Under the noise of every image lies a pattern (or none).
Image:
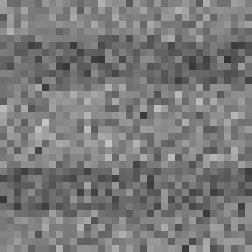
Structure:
horizontal stripes
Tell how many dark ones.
2
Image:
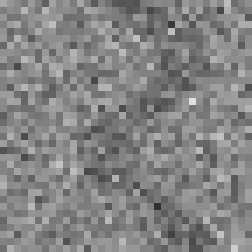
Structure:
a wavy band
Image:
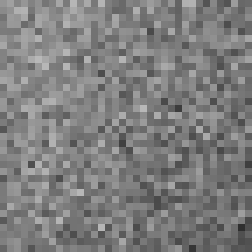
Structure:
a smooth slope
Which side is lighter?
top left
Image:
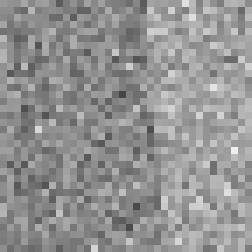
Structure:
a sharp edge
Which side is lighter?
right
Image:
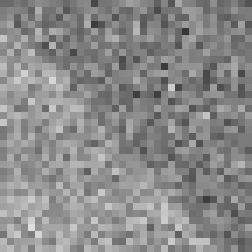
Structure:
a sharp edge
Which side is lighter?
bottom left
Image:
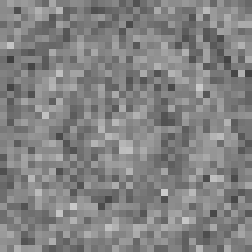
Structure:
rings round one point
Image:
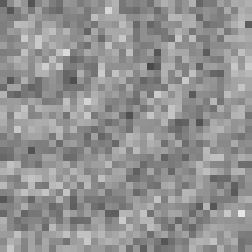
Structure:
rings round one point
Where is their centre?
top left
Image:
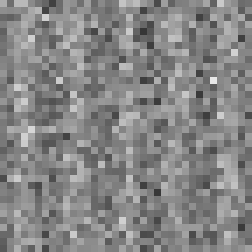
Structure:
vertical stripes
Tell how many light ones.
5
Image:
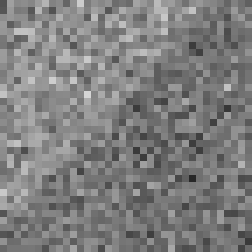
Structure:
a sharp edge
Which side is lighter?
top left
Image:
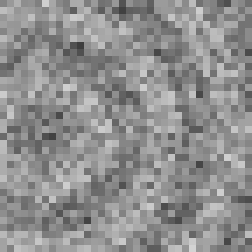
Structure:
rings round one point
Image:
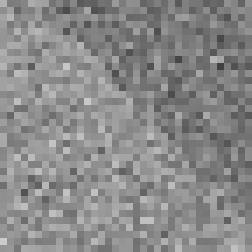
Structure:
a sharp edge
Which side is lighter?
bottom left
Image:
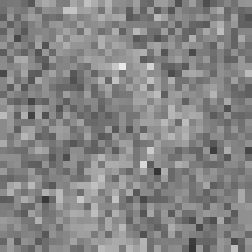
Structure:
a wavy band
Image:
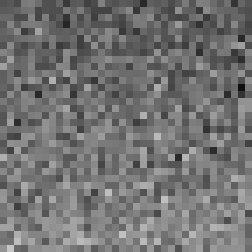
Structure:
a smooth slope
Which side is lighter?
bottom
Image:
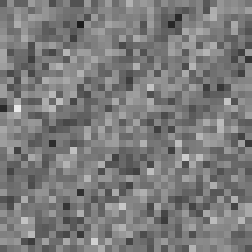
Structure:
diagonal stripes
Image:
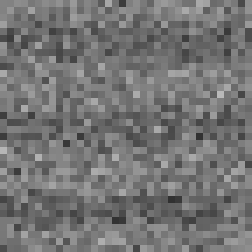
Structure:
horizontal stripes
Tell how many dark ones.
3
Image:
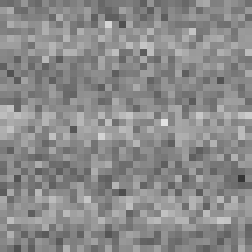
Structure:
horizontal stripes
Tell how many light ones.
3
